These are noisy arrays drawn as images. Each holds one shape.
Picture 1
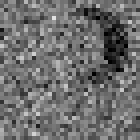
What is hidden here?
dark crescent
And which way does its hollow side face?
left
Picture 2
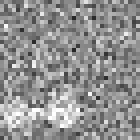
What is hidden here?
light dumbbell
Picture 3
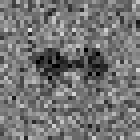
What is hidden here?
dark dumbbell
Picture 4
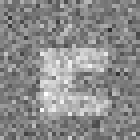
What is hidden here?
light square with a notch
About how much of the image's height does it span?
half
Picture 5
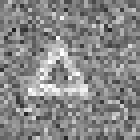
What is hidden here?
light triangle frame
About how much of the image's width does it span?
half
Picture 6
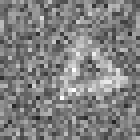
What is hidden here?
light triangle frame
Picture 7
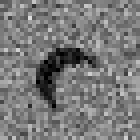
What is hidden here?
dark crescent
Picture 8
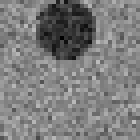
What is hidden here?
dark disc, top middle
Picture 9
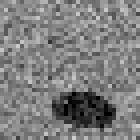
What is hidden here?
dark ellipse
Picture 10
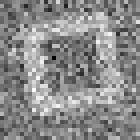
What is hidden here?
light square frame
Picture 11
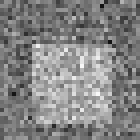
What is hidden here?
light square
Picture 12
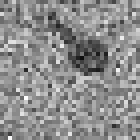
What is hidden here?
dark lollipop
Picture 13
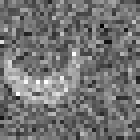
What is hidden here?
light crescent
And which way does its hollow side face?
up
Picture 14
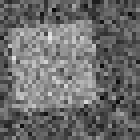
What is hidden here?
light square
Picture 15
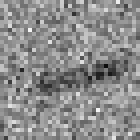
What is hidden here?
dark bar
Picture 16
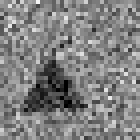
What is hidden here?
dark triangle
